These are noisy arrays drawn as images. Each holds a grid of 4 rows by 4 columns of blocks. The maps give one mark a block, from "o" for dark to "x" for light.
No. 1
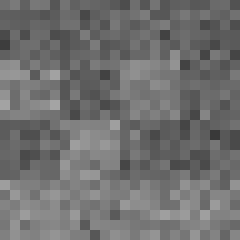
o o o o
x o x o
o x o o
x x x x
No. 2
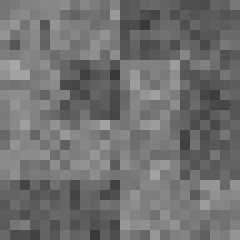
x x o o
x o x o
x x x o
o o x x
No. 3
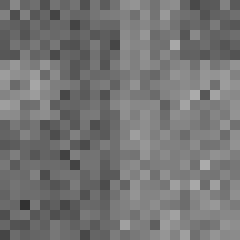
o o x o
x o x x
o o x x
o o x x
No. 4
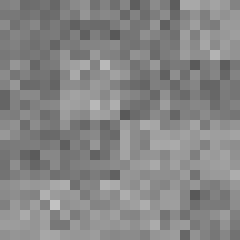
o o o x
o x o o
o o x x
x x x o
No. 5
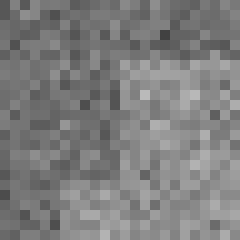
o o o o
o o x x
o o x x
o x x x
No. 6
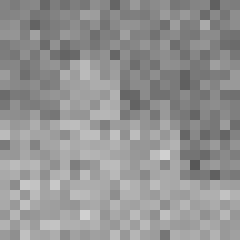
o o o o
o x o o
x x x o
x x x x
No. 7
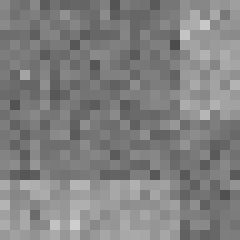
o o o x
o o o x
o o o o
x x x o
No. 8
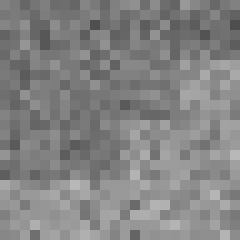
o o o o
o o o x
o o x x
x x x x
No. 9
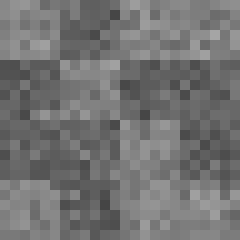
x o x x
o x o o
o o x o
x o x x
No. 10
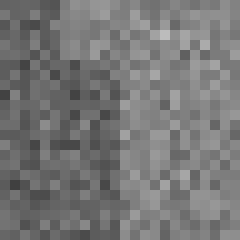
o x x x
o o x x
o o x x
o o x x
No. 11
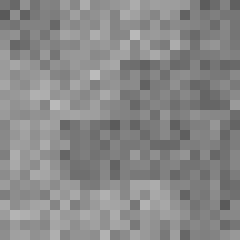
o x x o
x x o o
x o o o
x x x o
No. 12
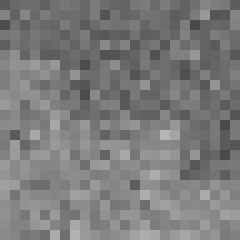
o o o o
x o o o
x x x o
x x x x
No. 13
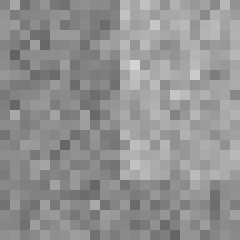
o o x x
o o x x
o o x x
o o o o
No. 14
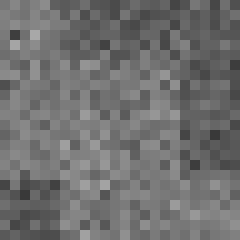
x o o o
x x x o
x x x o
o x x x
